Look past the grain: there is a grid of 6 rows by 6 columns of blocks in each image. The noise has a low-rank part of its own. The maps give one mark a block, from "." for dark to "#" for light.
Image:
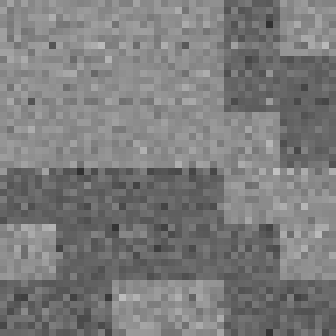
####.#
####..
#####.
....##
#....#
..##..
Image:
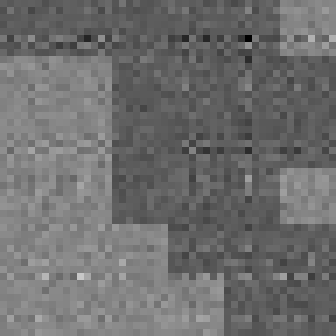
.....#
##....
##....
##...#
###...
####..
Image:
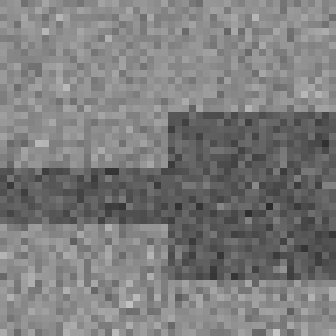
######
######
###...
......
###...
######
